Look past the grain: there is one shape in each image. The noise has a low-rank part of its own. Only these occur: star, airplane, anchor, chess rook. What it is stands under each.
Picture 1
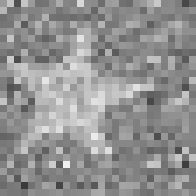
light star
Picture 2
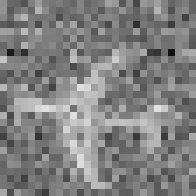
light airplane
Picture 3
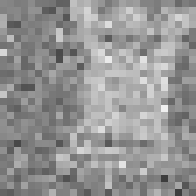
light chess rook
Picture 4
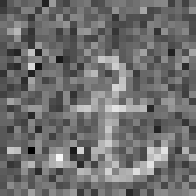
light anchor
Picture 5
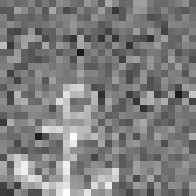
light anchor
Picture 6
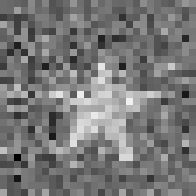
light star
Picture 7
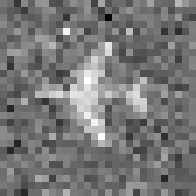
light airplane
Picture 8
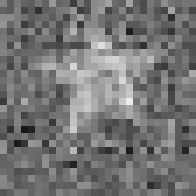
light star
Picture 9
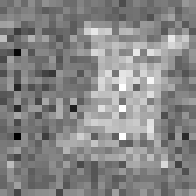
light chess rook
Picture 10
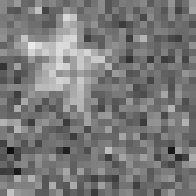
light star
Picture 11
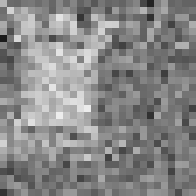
light chess rook
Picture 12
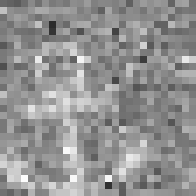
light anchor
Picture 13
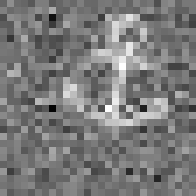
light anchor
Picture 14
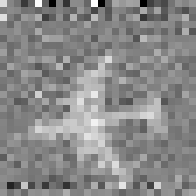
light airplane
